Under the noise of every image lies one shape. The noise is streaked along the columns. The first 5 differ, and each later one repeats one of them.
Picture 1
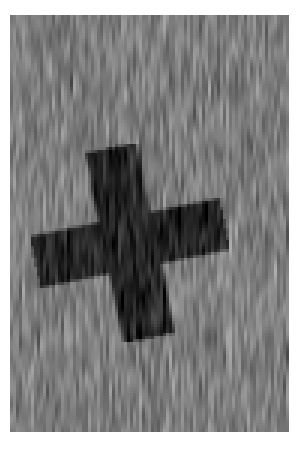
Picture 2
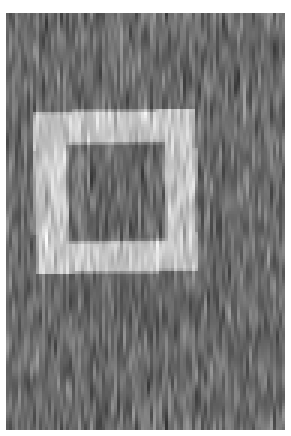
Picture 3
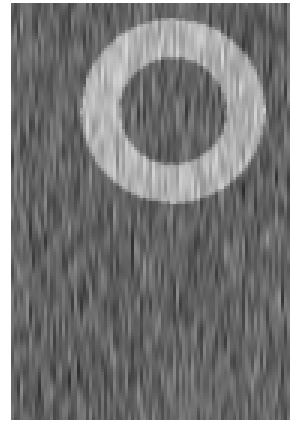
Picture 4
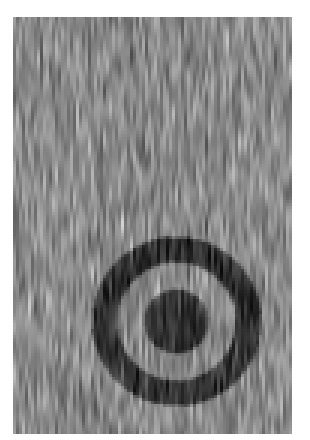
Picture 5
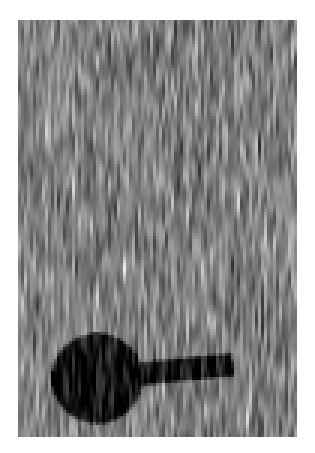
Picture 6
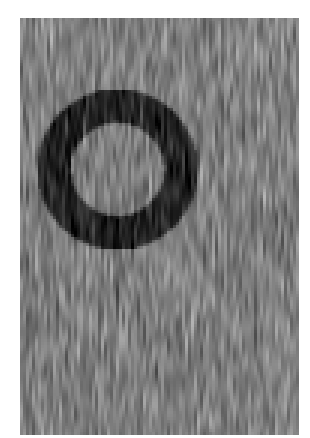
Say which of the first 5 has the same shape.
3
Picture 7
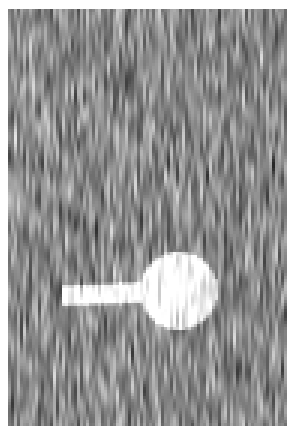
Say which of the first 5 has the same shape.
5
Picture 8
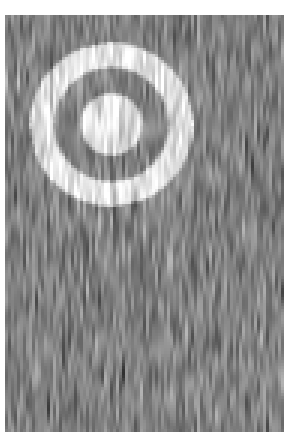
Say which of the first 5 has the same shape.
4
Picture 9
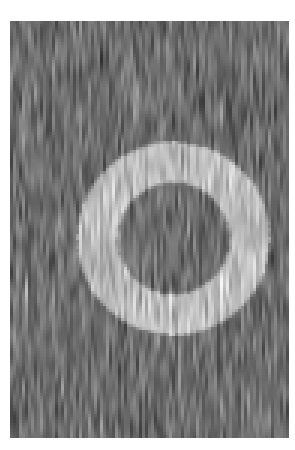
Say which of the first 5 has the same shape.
3
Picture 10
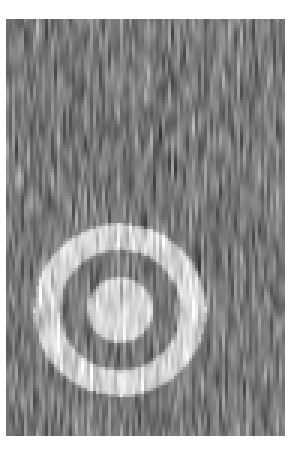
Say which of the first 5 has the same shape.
4
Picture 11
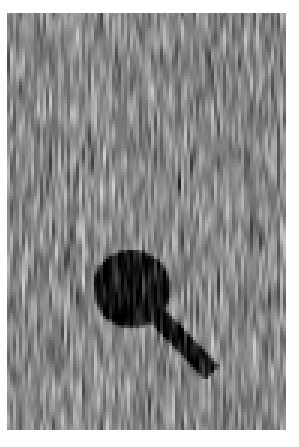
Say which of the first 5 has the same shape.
5
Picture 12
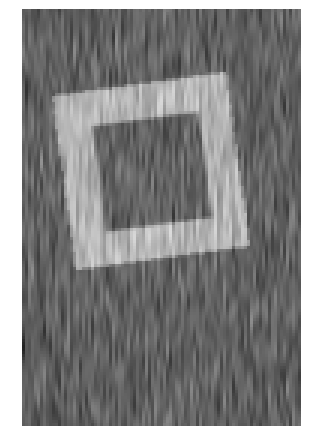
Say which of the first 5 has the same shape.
2
